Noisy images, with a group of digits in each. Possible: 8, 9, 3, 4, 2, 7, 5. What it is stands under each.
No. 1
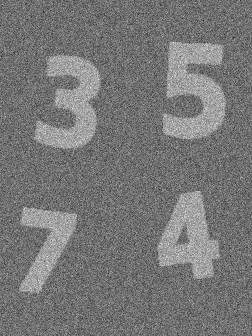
top left: 3; top right: 5; bottom left: 7; bottom right: 4
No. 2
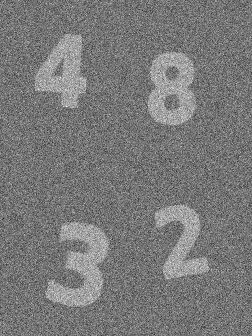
top left: 4; top right: 8; bottom left: 3; bottom right: 2
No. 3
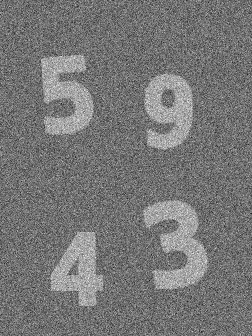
top left: 5; top right: 9; bottom left: 4; bottom right: 3
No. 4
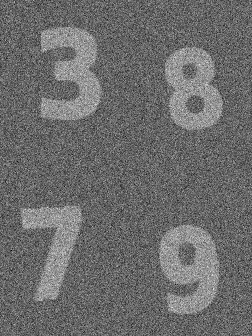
top left: 3; top right: 8; bottom left: 7; bottom right: 9
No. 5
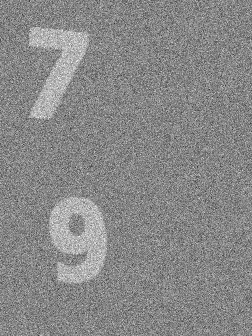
top left: 7; bottom left: 9
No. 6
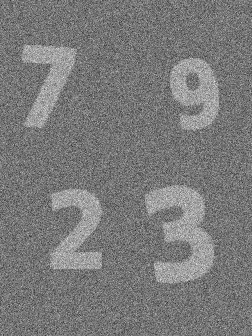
top left: 7; top right: 9; bottom left: 2; bottom right: 3
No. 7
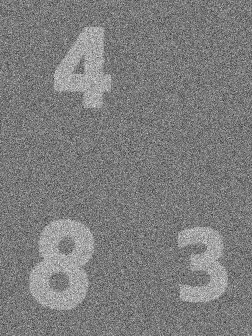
top left: 4; bottom left: 8; bottom right: 3
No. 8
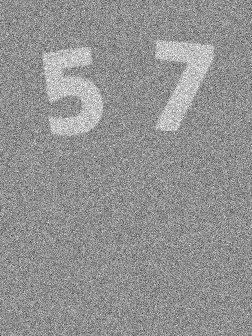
top left: 5; top right: 7
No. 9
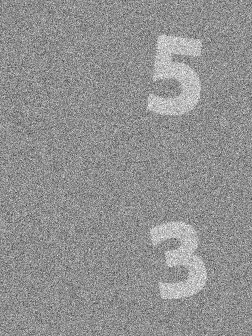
top right: 5; bottom right: 3
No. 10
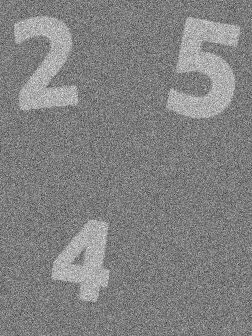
top left: 2; top right: 5; bottom left: 4
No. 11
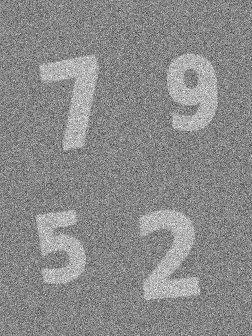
top left: 7; top right: 9; bottom left: 5; bottom right: 2
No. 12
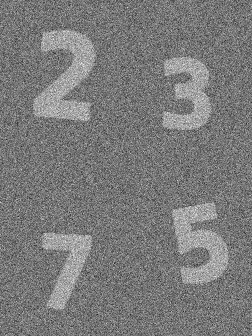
top left: 2; top right: 3; bottom left: 7; bottom right: 5
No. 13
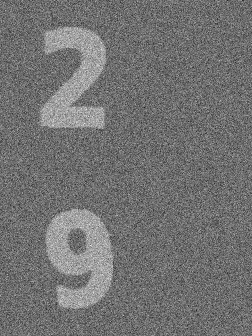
top left: 2; bottom left: 9
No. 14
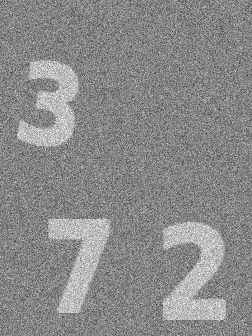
top left: 3; bottom left: 7; bottom right: 2
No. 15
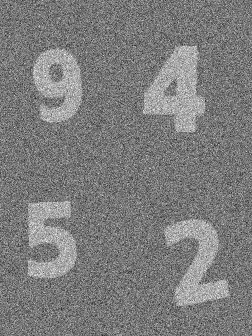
top left: 9; top right: 4; bottom left: 5; bottom right: 2
